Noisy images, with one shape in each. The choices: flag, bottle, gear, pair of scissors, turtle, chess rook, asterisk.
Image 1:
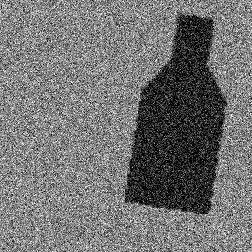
dark bottle
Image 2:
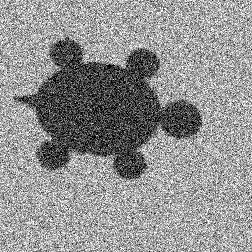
dark turtle
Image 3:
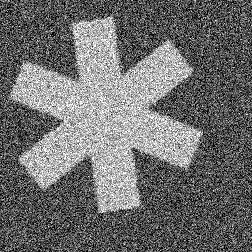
light asterisk
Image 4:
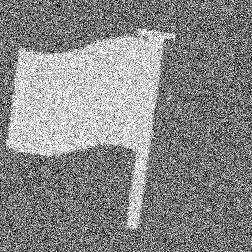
light flag
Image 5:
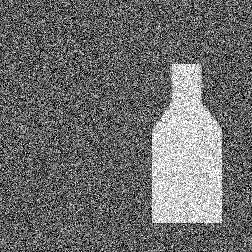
light bottle
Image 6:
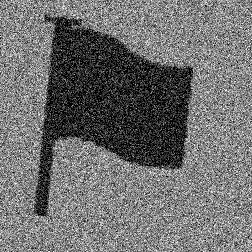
dark flag
